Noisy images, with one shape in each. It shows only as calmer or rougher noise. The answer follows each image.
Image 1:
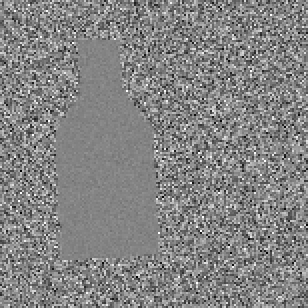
bottle
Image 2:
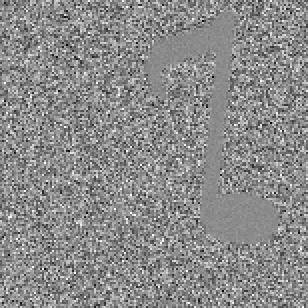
musical note
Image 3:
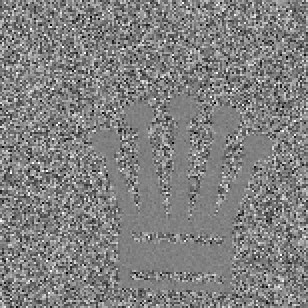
chess queen
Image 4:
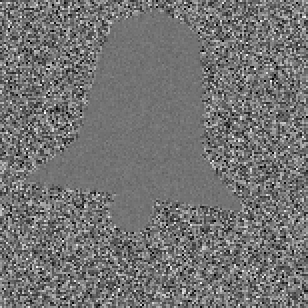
bell
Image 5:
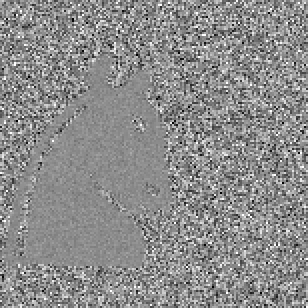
chess knight
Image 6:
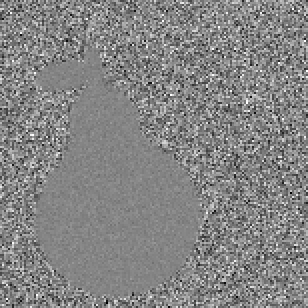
pear
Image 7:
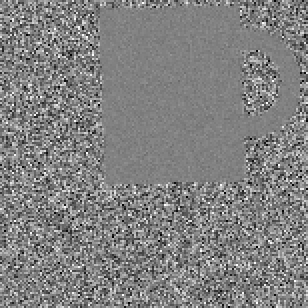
cup
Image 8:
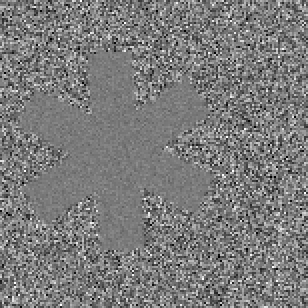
asterisk
